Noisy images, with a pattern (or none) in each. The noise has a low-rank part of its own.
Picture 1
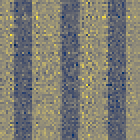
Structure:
vertical stripes
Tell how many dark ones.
3
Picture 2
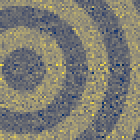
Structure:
rings round one point
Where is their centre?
middle left
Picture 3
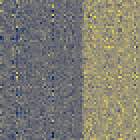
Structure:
a sharp edge
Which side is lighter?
right
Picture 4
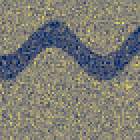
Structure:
a wavy band
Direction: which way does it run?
left to right
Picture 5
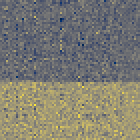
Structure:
a sharp edge
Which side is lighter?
bottom
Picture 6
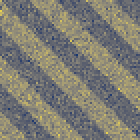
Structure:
diagonal stripes
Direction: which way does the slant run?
top left to bottom right
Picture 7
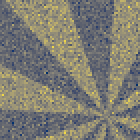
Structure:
spokes from one point
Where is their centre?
bottom right
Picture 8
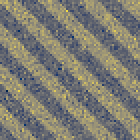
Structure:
diagonal stripes
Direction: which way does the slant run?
top left to bottom right
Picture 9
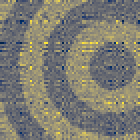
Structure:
rings round one point
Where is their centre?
middle right
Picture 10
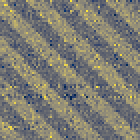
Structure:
diagonal stripes
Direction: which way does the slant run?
top left to bottom right
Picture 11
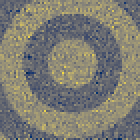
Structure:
rings round one point
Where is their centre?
centre
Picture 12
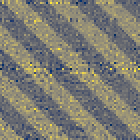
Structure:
diagonal stripes
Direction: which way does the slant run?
top left to bottom right
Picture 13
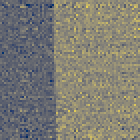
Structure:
a sharp edge
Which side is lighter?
right
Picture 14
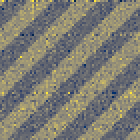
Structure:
diagonal stripes
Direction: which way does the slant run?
bottom left to top right
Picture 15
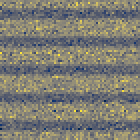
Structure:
horizontal stripes
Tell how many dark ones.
5
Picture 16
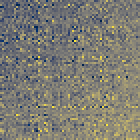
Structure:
a smooth slope
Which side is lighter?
bottom right
